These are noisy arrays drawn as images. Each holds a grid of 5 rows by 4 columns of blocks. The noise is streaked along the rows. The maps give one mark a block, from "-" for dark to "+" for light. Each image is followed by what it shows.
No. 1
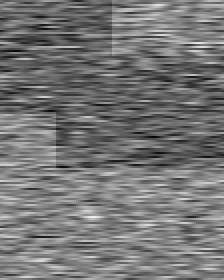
--++
----
+---
++++
++++
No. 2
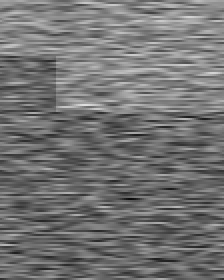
++++
-+++
----
----
----
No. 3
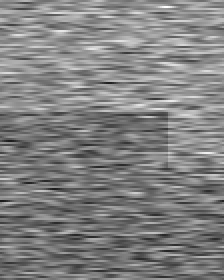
++++
++++
---+
----
----
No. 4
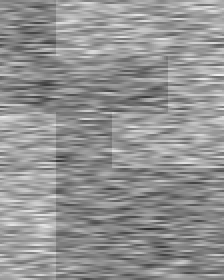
-+++
---+
+-++
+---
+---
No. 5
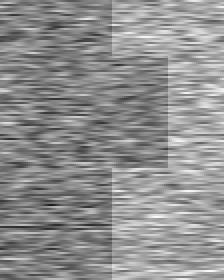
--++
---+
---+
--++
--++
